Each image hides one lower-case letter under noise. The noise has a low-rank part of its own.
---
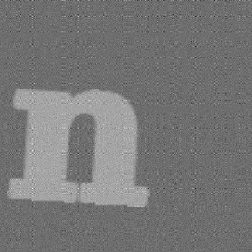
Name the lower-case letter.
n
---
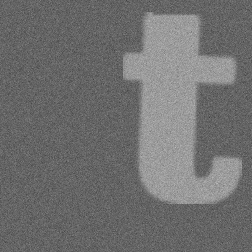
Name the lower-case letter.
t
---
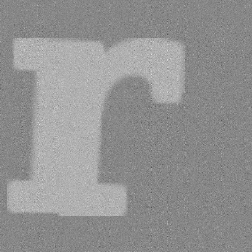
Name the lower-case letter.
r
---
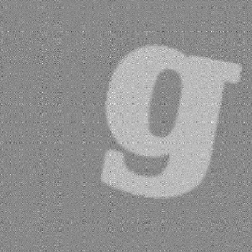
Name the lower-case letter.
g
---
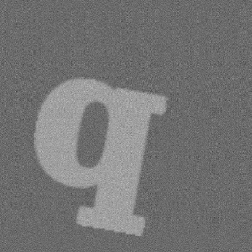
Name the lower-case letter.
q
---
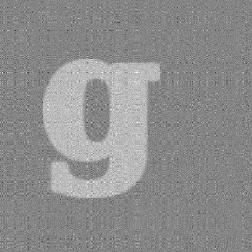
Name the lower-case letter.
g
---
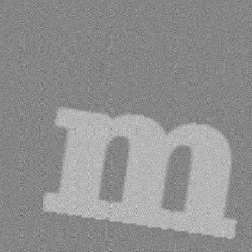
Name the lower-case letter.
m
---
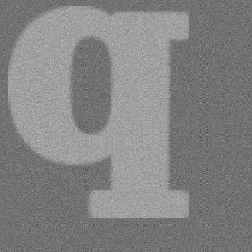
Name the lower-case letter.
q
